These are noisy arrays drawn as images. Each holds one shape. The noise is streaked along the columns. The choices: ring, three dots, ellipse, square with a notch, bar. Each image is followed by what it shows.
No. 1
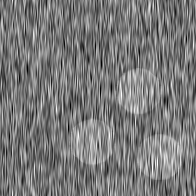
three dots
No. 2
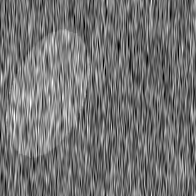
ellipse
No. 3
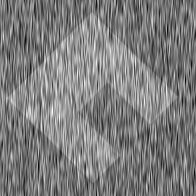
square with a notch
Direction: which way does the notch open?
down and right
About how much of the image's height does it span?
nearly all
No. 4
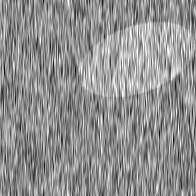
ellipse
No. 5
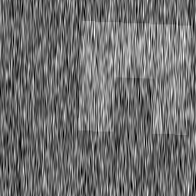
square with a notch
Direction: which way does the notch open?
down
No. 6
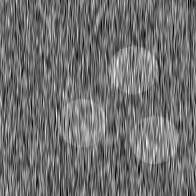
three dots
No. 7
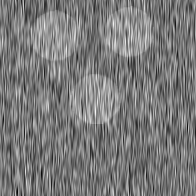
three dots
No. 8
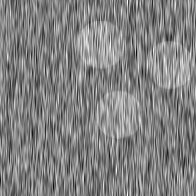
three dots
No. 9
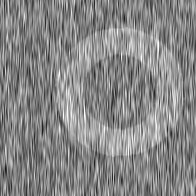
ring
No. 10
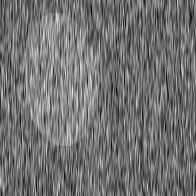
ellipse
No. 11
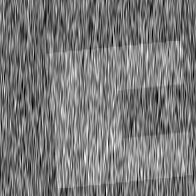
square with a notch
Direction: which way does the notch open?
right
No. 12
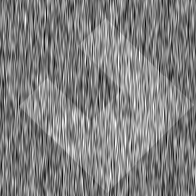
square with a notch
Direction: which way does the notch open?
up and left
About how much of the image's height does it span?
nearly all
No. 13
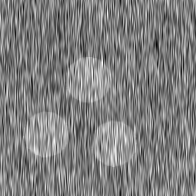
three dots
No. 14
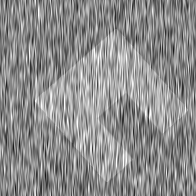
square with a notch
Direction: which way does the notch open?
down and right
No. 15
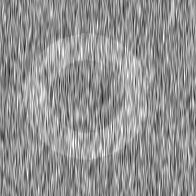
ring
